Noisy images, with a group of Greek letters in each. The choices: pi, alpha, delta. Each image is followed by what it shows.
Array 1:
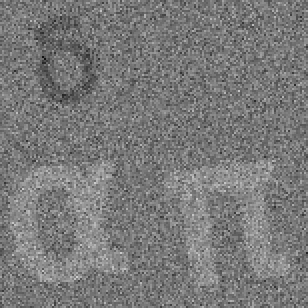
top left: dark delta; bottom left: light alpha; bottom right: light pi
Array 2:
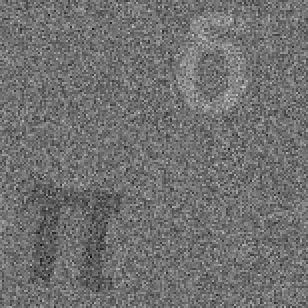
top right: light delta; bottom left: dark pi
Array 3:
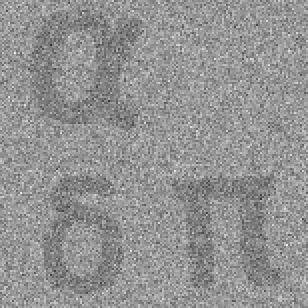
top left: dark alpha; bottom left: dark delta; bottom right: dark pi
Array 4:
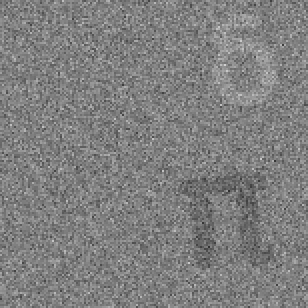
top right: light delta; bottom right: dark pi
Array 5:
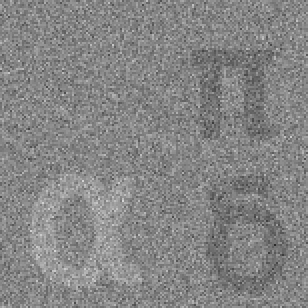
top right: dark pi; bottom left: light alpha; bottom right: dark delta
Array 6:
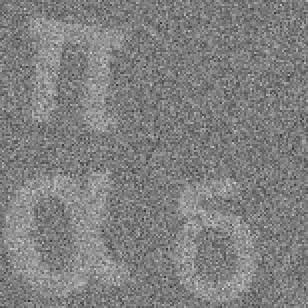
top left: light pi; bottom left: light alpha; bottom right: light delta
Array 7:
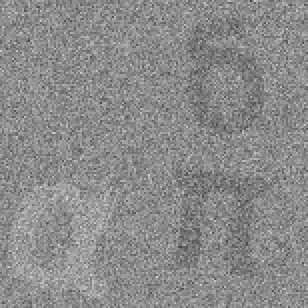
top right: dark delta; bottom left: light alpha; bottom right: dark pi
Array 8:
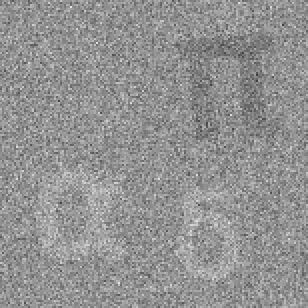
top right: dark pi; bottom left: light alpha; bottom right: light delta
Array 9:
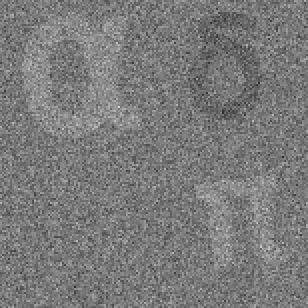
top left: light alpha; top right: dark delta; bottom right: light pi
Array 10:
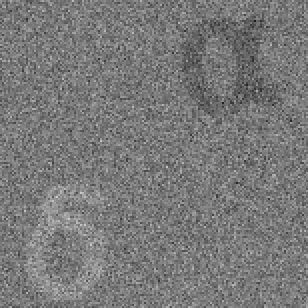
top right: dark alpha; bottom left: light delta
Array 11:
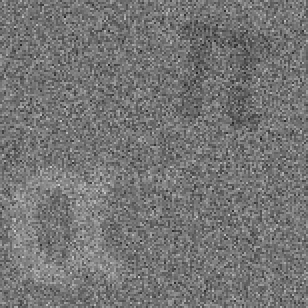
top right: dark pi; bottom left: light alpha
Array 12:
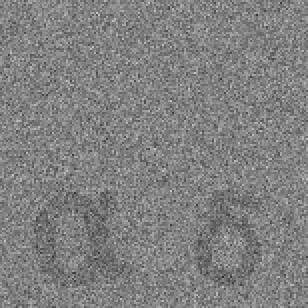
bottom left: dark alpha; bottom right: dark delta
